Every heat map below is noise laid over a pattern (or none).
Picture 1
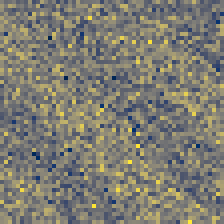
diagonal stripes
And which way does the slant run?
top left to bottom right
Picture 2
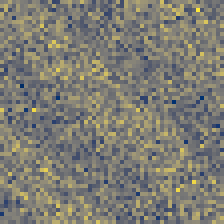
diagonal stripes
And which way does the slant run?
top left to bottom right
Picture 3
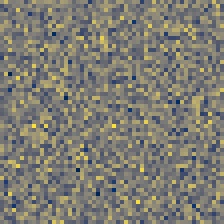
only noise
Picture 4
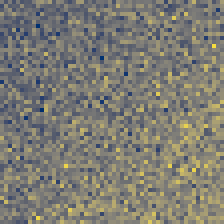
a smooth slope
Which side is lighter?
bottom right
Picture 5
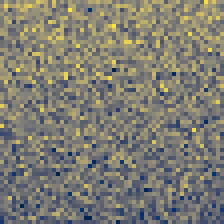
a smooth slope
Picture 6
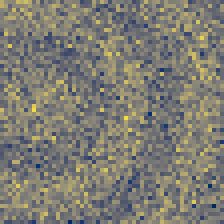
rings round one point
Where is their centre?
middle left
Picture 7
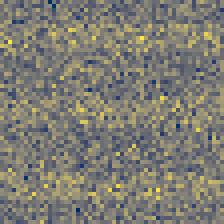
horizontal stripes
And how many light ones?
3
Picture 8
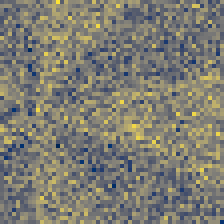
spokes from one point
